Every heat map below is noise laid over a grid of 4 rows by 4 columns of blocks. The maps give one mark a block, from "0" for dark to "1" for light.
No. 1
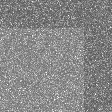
0000
1110
1110
1110
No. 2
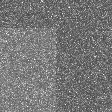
0000
1100
1100
1100
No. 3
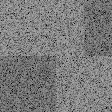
1110
1110
0011
0011
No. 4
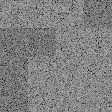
1110
0011
0111
0111
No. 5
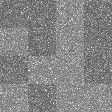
0010
1010
0110
1011
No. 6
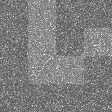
0100
0101
0110
0000
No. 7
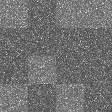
1011
0000
0100
1010
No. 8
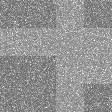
0010
1111
0011
0010
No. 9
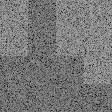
1011
1011
0001
0000
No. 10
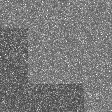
1111
0111
0111
0001
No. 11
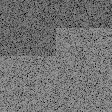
0000
0011
1111
1111
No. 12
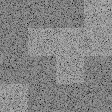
0001
0111
0010
1000
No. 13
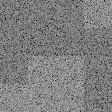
0001
0000
0110
1110
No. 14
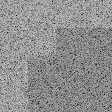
1111
1100
1000
1000
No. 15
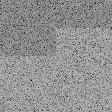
0000
0011
1111
1111
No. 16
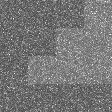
0001
0011
0111
0000
